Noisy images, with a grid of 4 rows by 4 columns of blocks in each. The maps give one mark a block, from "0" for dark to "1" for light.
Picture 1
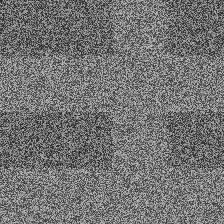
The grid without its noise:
0 0 1 0
1 1 1 1
0 0 1 0
1 1 1 1
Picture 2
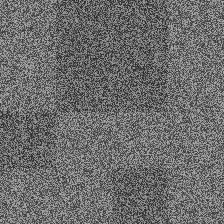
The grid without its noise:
1 0 0 1
1 0 0 1
0 1 1 1
1 1 0 1
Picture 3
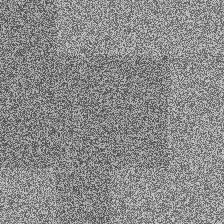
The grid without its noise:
0 1 1 1
0 0 0 1
0 0 0 1
1 0 1 1
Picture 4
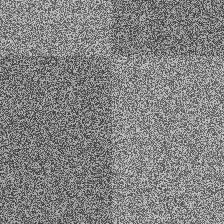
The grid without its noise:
1 1 0 0
0 0 1 1
0 0 1 1
0 0 1 1
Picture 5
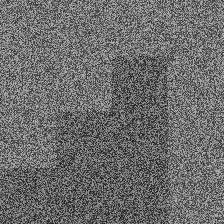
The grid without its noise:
1 1 1 1
1 1 0 1
1 0 0 1
0 0 0 1
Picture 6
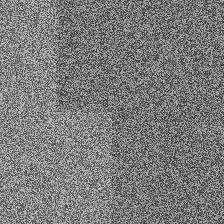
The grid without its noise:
1 0 0 0
1 0 0 0
1 1 0 0
1 1 0 0
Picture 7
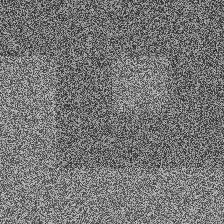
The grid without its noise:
0 0 0 0
1 0 1 0
1 0 0 0
1 1 1 1
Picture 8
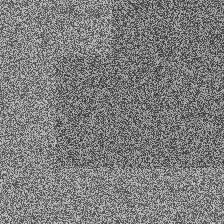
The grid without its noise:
1 1 0 0
1 0 0 0
1 0 0 0
1 1 1 1
